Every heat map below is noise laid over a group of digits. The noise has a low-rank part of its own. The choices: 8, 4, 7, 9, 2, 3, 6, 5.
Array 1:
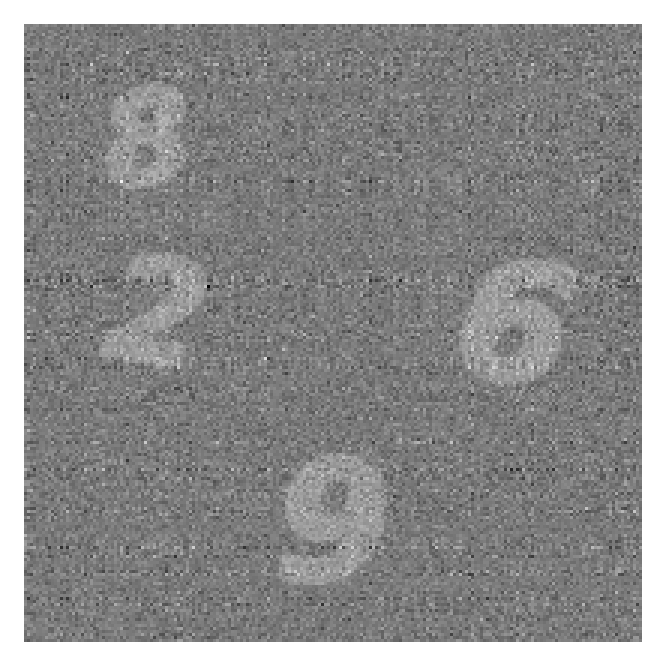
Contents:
top left: 8; middle left: 2; middle right: 6; bottom middle: 9
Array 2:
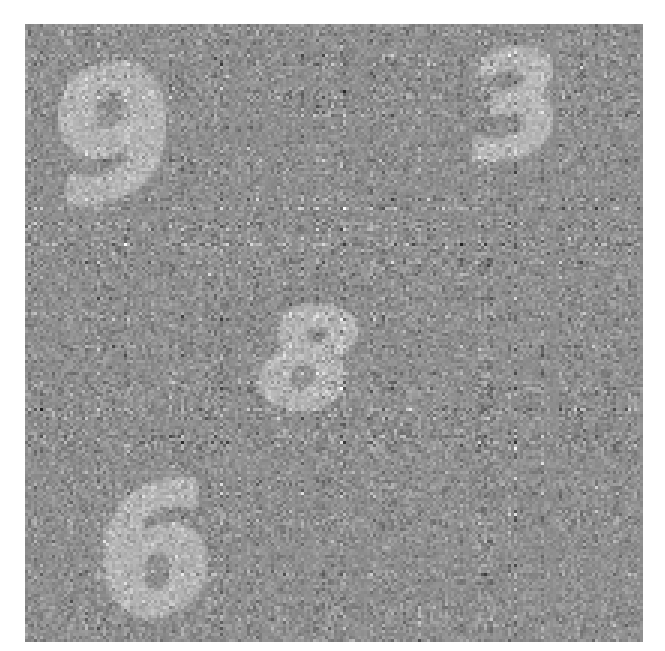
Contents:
top left: 9; top right: 3; centre: 8; bottom left: 6
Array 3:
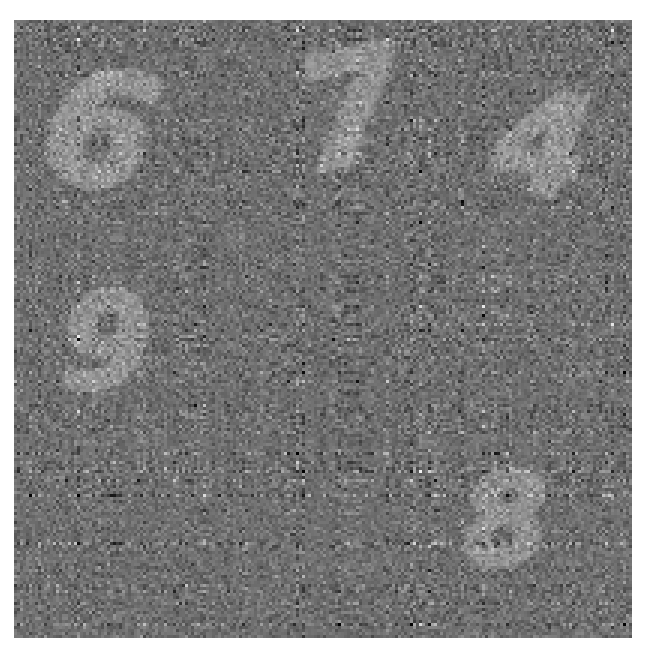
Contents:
top left: 6; top middle: 7; top right: 4; middle left: 9; bottom right: 8
